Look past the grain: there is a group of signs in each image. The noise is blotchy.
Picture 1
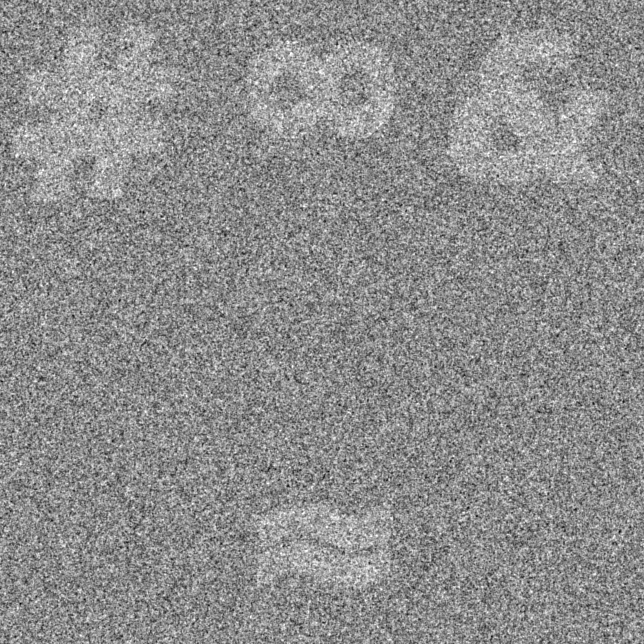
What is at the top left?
hash sign
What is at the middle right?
nothing
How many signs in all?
4
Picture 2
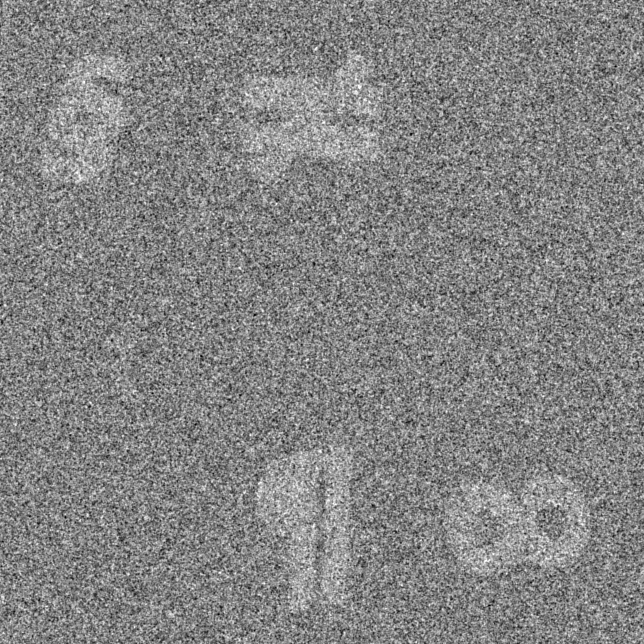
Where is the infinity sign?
bottom right
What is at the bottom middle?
pilcrow
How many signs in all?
4
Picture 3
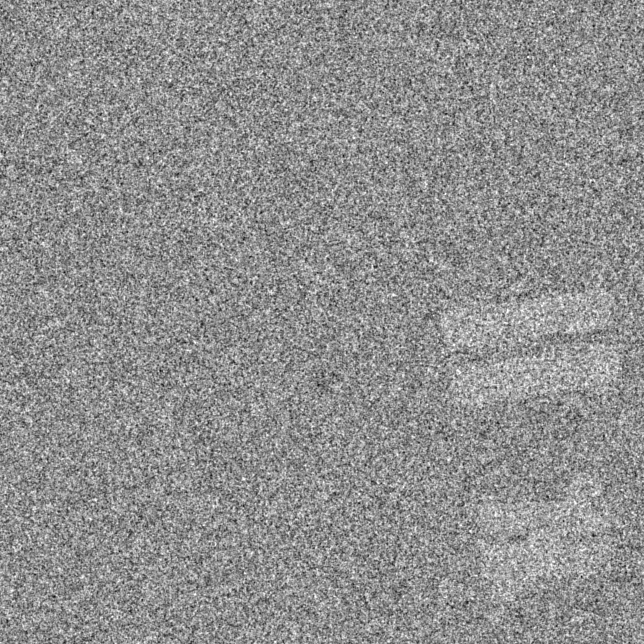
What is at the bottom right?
not-equal sign
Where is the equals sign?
middle right
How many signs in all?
2
